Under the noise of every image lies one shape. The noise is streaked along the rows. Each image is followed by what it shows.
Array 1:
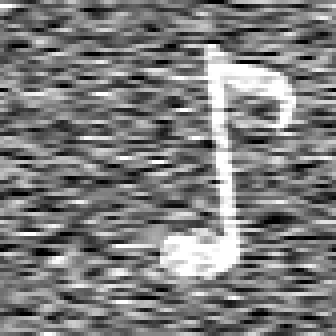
musical note
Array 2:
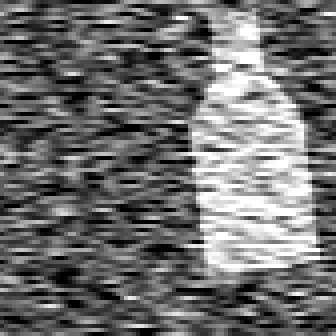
bottle
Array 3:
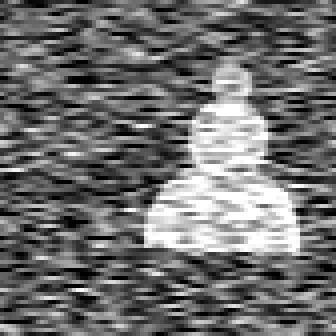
chess pawn
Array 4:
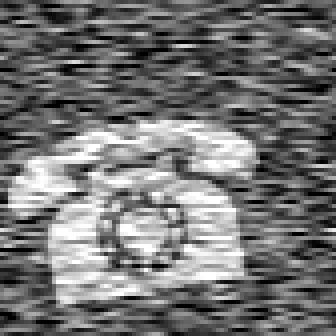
telephone
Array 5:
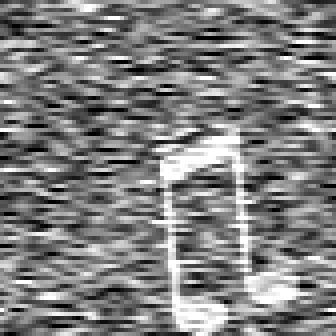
pair of musical notes
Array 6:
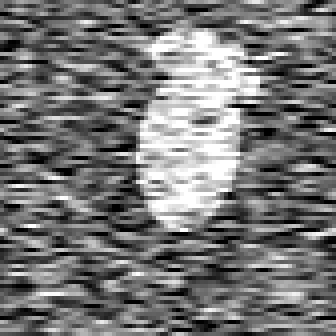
footprint
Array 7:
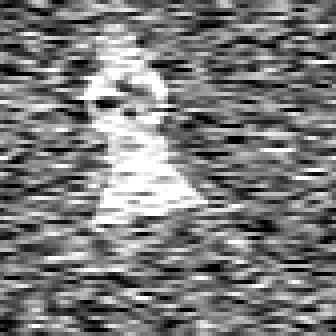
chess bishop
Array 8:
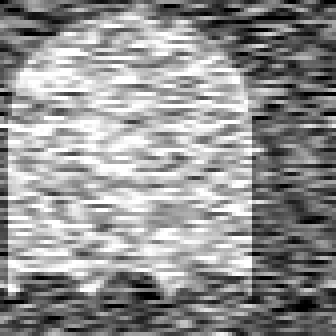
ghost
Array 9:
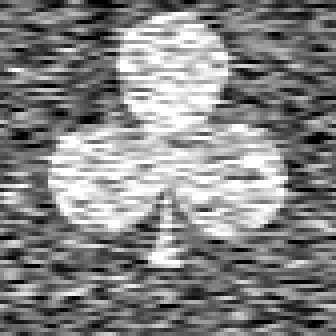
club
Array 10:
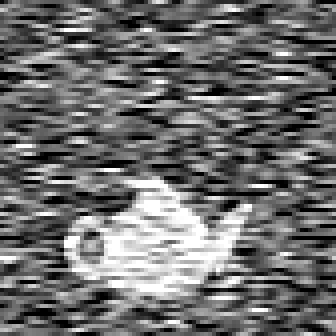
teapot
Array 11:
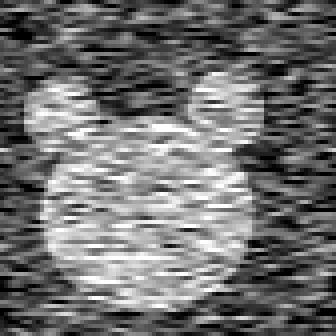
bear's head
